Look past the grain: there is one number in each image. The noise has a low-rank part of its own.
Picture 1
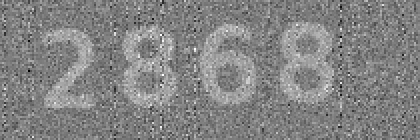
2868
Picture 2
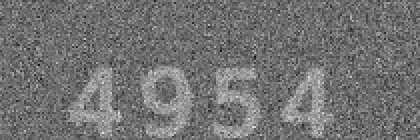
4954
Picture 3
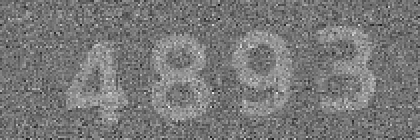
4893
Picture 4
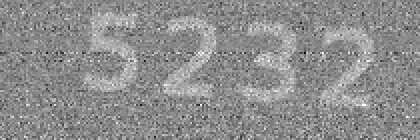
5232
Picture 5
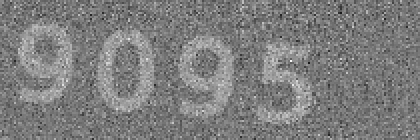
9095
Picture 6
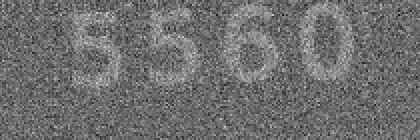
5560
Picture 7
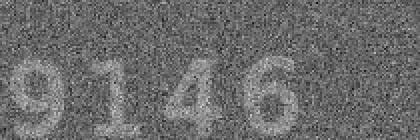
9146
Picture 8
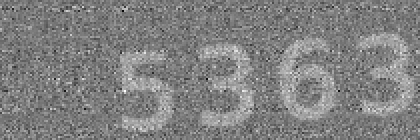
5363
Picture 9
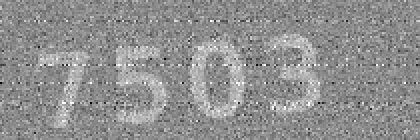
7503
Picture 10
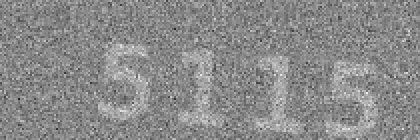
5115
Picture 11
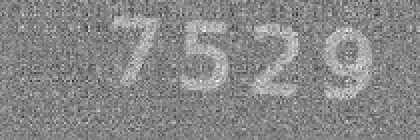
7529
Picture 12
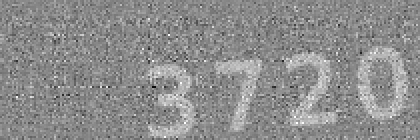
3720
